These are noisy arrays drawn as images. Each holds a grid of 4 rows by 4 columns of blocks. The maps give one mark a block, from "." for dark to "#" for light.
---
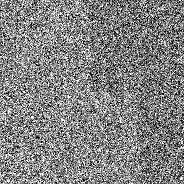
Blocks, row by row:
##..
##..
###.
###.
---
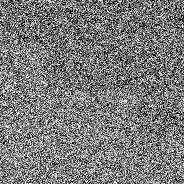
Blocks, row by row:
....
#...
###.
####
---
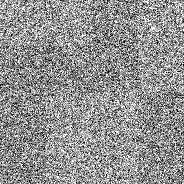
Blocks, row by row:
##.#
...#
.##.
.##.
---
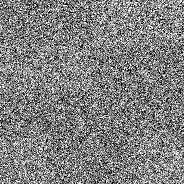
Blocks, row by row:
..##
##..
....
#..#
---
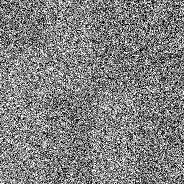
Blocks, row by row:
.#..
##..
#.#.
#.#.
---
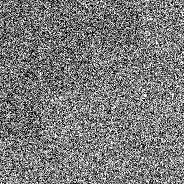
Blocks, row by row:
...#
..##
.###
####
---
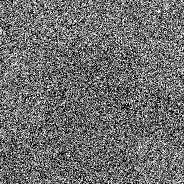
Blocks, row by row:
####
#..#
#...
...#
